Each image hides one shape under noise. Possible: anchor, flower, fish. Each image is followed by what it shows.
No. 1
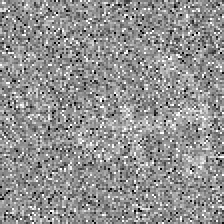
anchor
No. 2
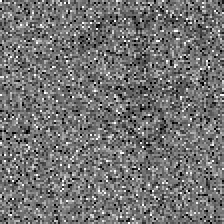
anchor
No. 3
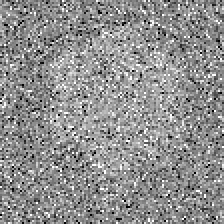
flower
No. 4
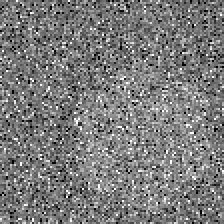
flower
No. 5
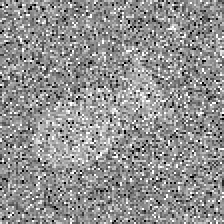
fish
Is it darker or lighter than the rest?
lighter
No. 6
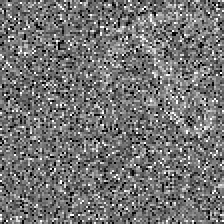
anchor
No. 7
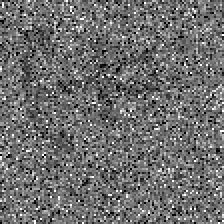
anchor
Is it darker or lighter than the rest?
darker
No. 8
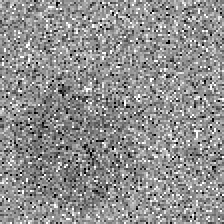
flower
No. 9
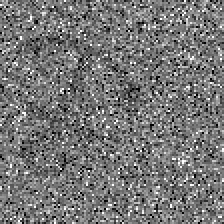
anchor
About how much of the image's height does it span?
two thirds
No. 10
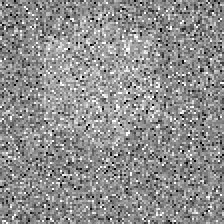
flower
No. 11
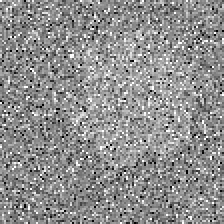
flower
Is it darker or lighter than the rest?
lighter
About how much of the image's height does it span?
two thirds
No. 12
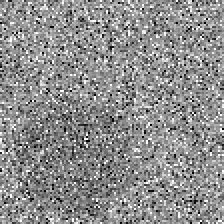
flower
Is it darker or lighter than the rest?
darker
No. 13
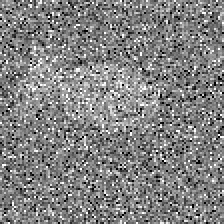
fish
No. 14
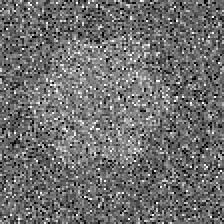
flower
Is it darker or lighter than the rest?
lighter
